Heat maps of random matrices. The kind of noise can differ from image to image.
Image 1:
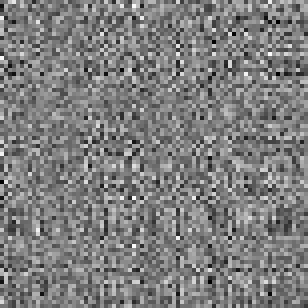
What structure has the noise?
low rank plus noise
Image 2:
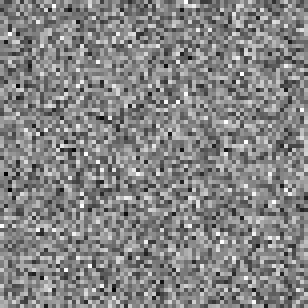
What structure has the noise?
independent entries
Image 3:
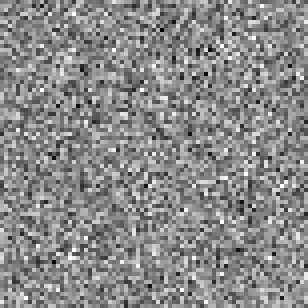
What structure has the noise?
independent entries
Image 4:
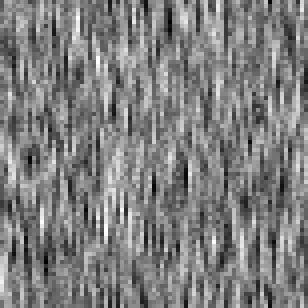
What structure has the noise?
streaked along the columns
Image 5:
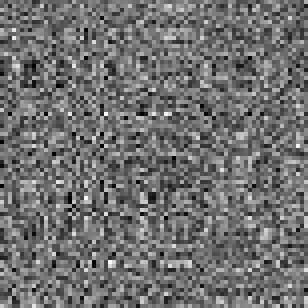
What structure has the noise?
low rank plus noise
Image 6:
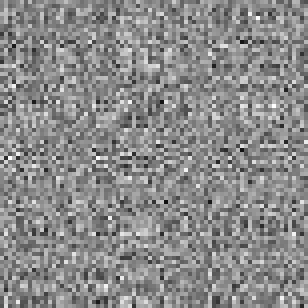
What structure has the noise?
low rank plus noise
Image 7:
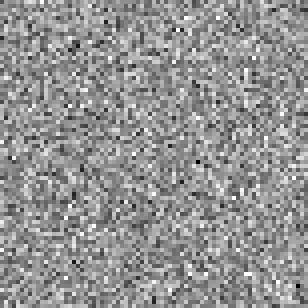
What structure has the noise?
independent entries
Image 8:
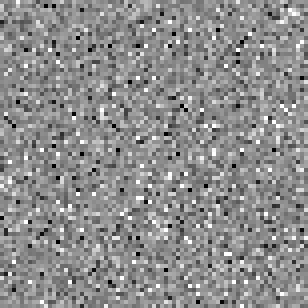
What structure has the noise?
heavy tails
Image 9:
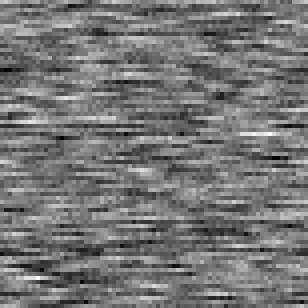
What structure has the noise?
streaked along the rows
